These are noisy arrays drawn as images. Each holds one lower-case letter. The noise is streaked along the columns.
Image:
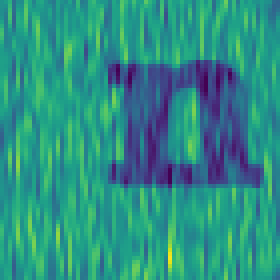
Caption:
dark n
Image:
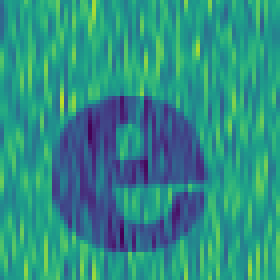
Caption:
dark e
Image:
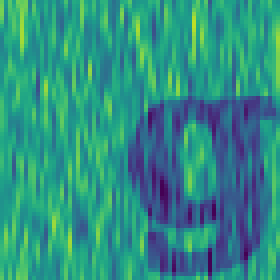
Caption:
dark g
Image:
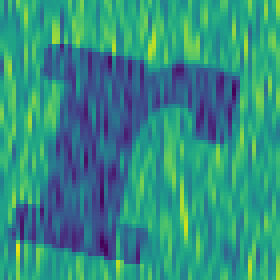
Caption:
dark r
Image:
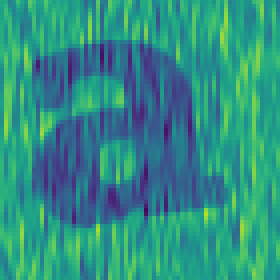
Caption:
dark a
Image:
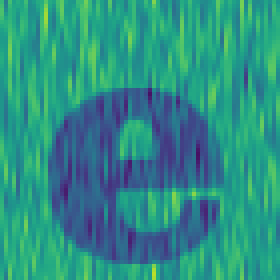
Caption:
dark e
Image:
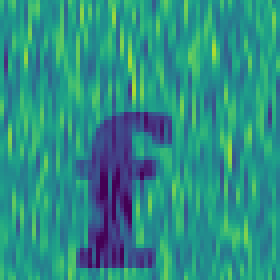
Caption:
dark f
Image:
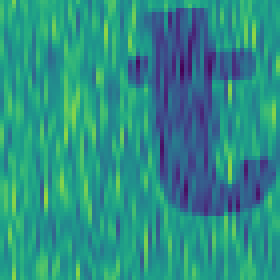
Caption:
dark t
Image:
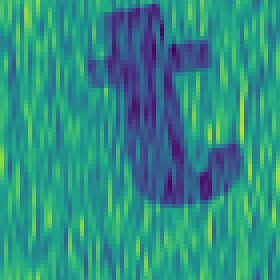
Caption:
dark t
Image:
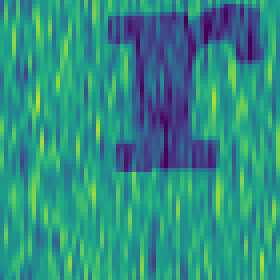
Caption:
dark r
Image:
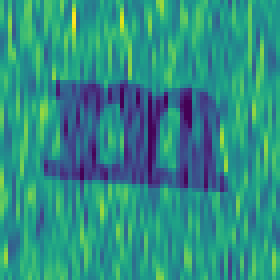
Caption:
dark m
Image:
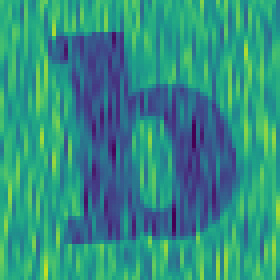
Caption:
dark b
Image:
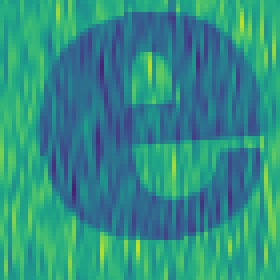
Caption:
dark e
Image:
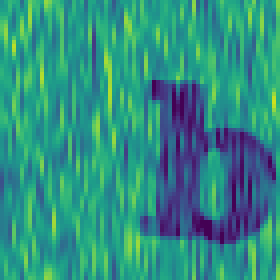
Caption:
dark b
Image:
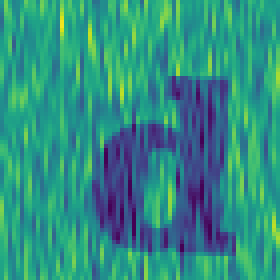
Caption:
dark d
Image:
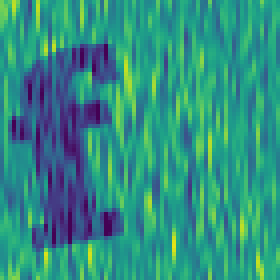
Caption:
dark f
